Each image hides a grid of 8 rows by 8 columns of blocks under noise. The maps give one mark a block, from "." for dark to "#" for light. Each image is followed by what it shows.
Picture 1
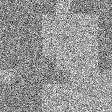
. . . . # . . .
. . . # # # # .
. . . # # # # .
. . . # # # # .
. . . . # # # .
# . . . . # # #
. . . # # # # #
. . . # # # # #
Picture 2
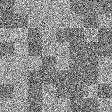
. # # # # . . .
. . # # # # . #
# # . # . . # .
. # . # # . . .
# # # . # . . #
# # . . . . . #
. # . # . . # .
# # . # # . . #
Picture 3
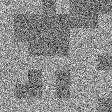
# # # . # . . .
# . . . . . . #
# . . . . # # #
# # . . . # # #
# # # # # # # .
# # . # . # # #
# . . # . # # #
# # # # # # # .
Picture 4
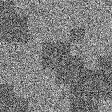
. # # # # # # #
. . # # # # # #
. . # # # . # #
# # # . . # # #
# # # . . . # .
# # # # . . . .
. # # # # . . .
. . # # # . . #
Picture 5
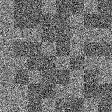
# . . # . . # .
# . . . . # . .
# # # . . # # #
# . . # . # . .
# # . . # . # #
# . # . . # . #
# # . . # # . .
# # . # . . # .
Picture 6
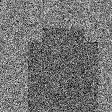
# # # # # # # #
# # # # # # # #
# # # . . . # #
# # . . . . . #
# # . . . . . #
# # . . . . . #
# # . . . . . #
# # . . . . . #
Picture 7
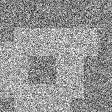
. . . . . . . .
. . . . . . . .
. # # # # # # .
# # # # # # # .
# # . . # # . .
# # . . # # . .
# # # # # # . .
. # # # # . . .
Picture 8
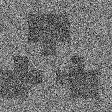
# # # # # # # #
# # . . . # # #
# # . . . # # #
# # # . # # # #
# . # # # . # #
. . . # . . . #
. . # # # . . #
# # # # # # # #
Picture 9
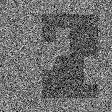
# # # # # # # #
# # # . . . . #
# # # . # . . #
# # # # # . . #
# # # # . . # #
# # # . . . # #
# # # . . . . #
# # # # # # # #
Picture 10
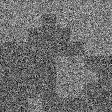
# # # # # # # #
# # # . # # # #
# # . . . # # #
. . . . . . # #
. . . . # # . .
. . . . # # # .
. . . . # # . .
. . # . . . . .
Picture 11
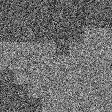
. . . . . . . .
. . . . . . . .
. . . . . . # #
# # # # . # # #
# # # # # # # #
. # # # # # # #
. . # # # # # #
. . . # # # # #
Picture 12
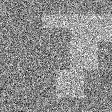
. . . . . . . .
. . . # # # # #
. . . . . # # #
. . . . . # # .
. . . . . # # .
. . . . # # . .
. . . . # # . .
. . . . . . . .
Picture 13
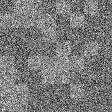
. # # . # . # .
# # # # . # . .
. . . # . . . .
. . . . # . # .
# . # # # # . .
# . . # # . . .
# # . . . # . .
# # . . . . . .
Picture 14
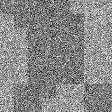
. . . . . # # #
# . . . . . # #
# # . . . . # #
# # . . . . # #
# # . . . . # #
# # . . . . # #
# . . . # # . .
# . . # # # . .
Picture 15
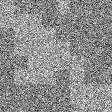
# . . . # . . .
# # # . . . . .
. # # # . . . .
. # # # # . . .
. . # # # # . .
. # # # . # . .
. . . . . # # #
. . . . . # # #
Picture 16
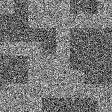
# . # # # . . #
. . # # # # # #
. . . . # . . .
# # # . # . . .
. . # # # . . .
. . # # # # . .
# # # # # # # #
# # # . . . . #
